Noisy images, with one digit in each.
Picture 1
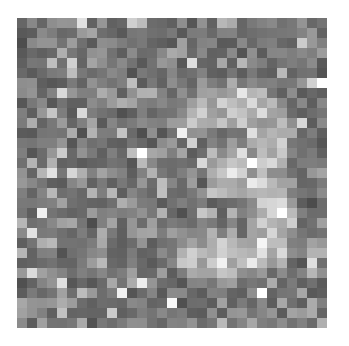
light 3
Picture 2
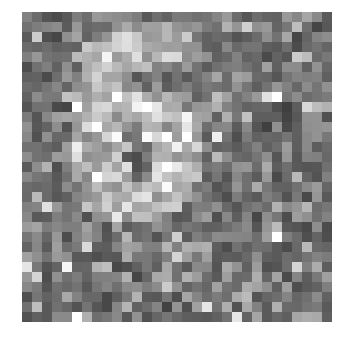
light 6
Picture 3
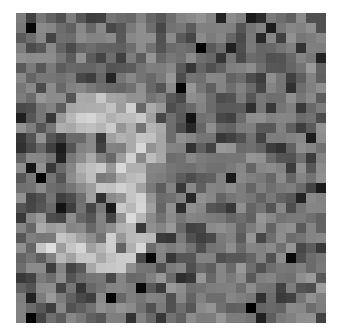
light 3
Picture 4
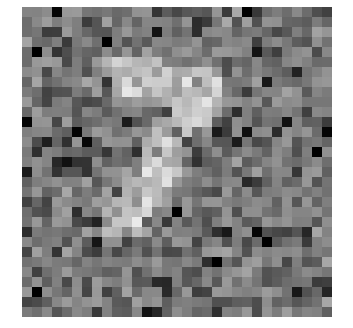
light 7
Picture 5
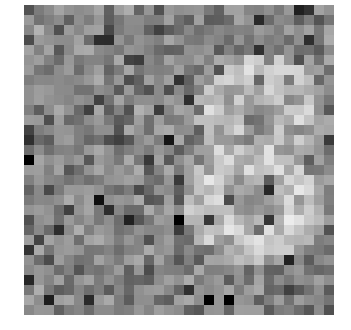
light 8
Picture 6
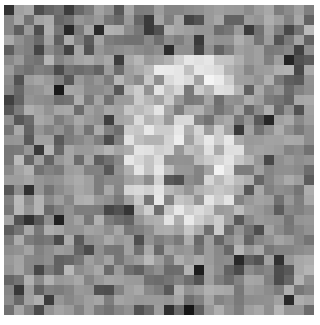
light 6
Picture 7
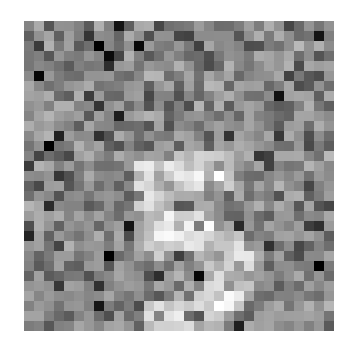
light 5
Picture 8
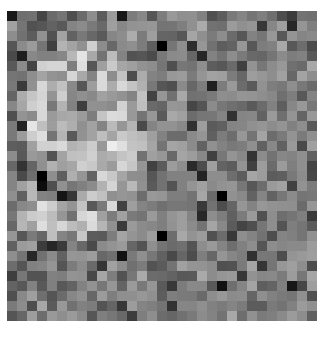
light 9
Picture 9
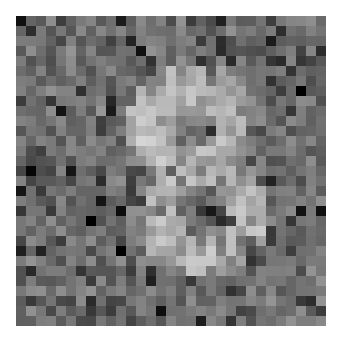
light 8
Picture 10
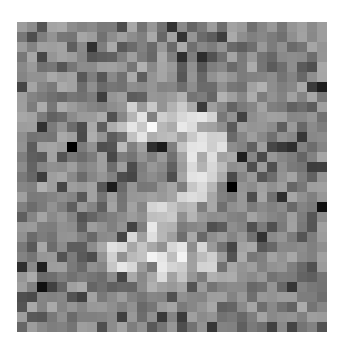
light 2
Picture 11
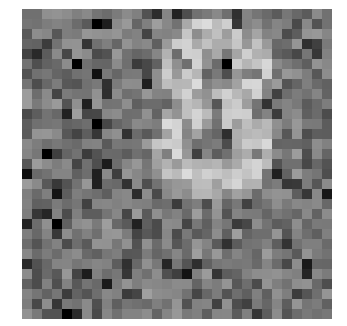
light 8
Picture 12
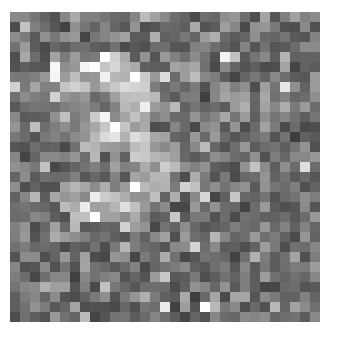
light 3
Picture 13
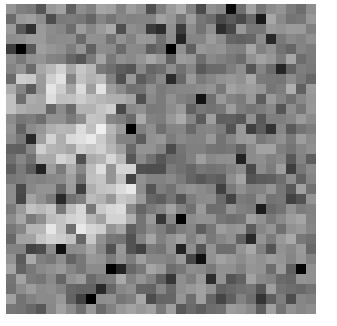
light 3
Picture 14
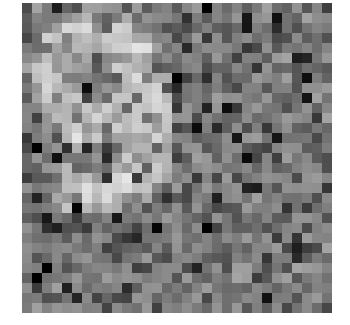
light 9
